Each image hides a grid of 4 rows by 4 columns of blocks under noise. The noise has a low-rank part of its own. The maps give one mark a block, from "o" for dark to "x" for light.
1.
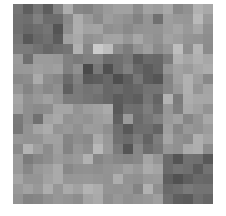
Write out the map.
o x x x
x o o x
x x o x
x x x o
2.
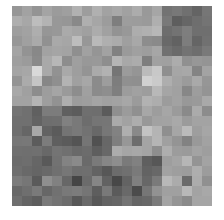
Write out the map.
x x x o
x x x x
o o x x
o o o x
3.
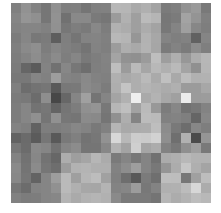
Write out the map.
o o x o
o o x x
o o x o
o x o x
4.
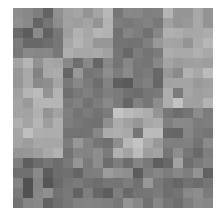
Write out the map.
o x o x
x o o x
x o x o
o o o o
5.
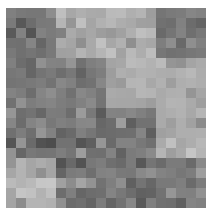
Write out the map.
o x x o
o o x x
o o o x
x o o o
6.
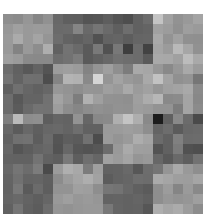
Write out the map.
x o o x
o x x x
o o x o
o x o x
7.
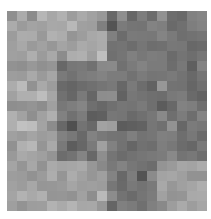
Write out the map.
x x o o
x o o o
x o o o
x x o x
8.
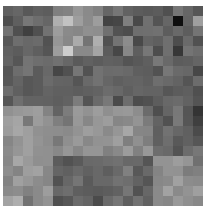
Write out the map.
o x o o
o o o o
x x x o
x o o x
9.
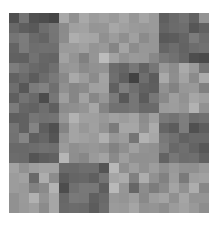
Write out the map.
o x x o
o x o x
o x x o
x o x x
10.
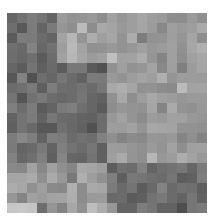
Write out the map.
o x x x
o o x x
o o x x
x x o o
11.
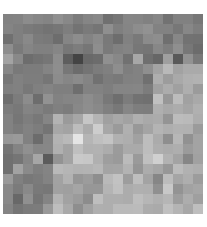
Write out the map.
o o o o
o o o x
o x x x
o x x x
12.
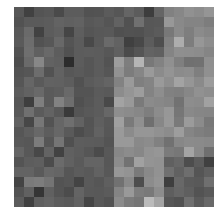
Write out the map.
o o o x
o o x x
o o x x
o o x o
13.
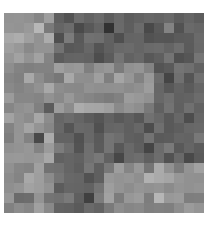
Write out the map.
x o o o
x x x o
x o o o
x o x x
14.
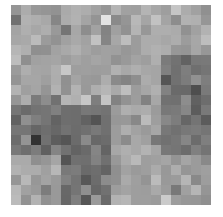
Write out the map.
x x x x
x x x o
o o x o
x o x x
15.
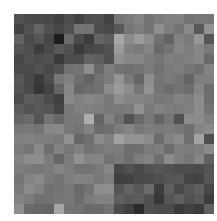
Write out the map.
o o x x
o x x x
x x x x
x x o o
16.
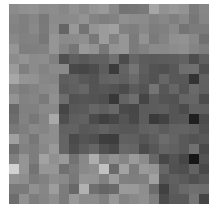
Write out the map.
x x x x
x o o o
x o o o
x x x o
